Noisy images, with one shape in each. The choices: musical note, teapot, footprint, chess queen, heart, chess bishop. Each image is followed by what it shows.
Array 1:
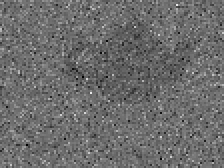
teapot
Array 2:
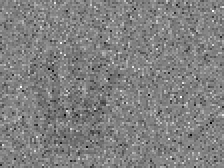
chess queen
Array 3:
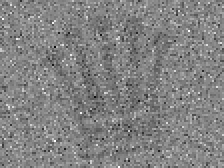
chess queen
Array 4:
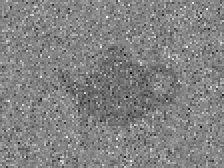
teapot
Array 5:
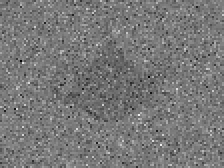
teapot
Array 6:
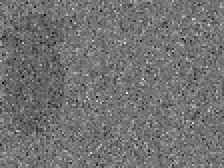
footprint
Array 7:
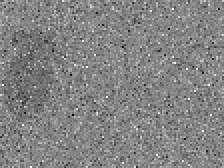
footprint
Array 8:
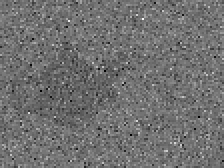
teapot
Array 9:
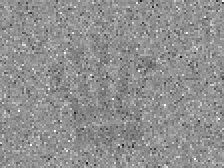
chess queen
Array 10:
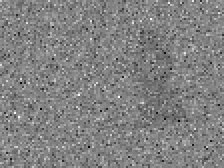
chess bishop
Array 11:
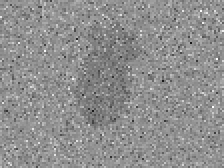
footprint
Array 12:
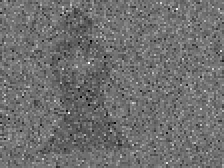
chess bishop
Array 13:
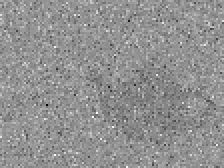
teapot
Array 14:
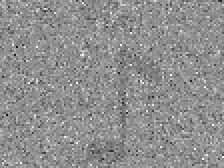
musical note
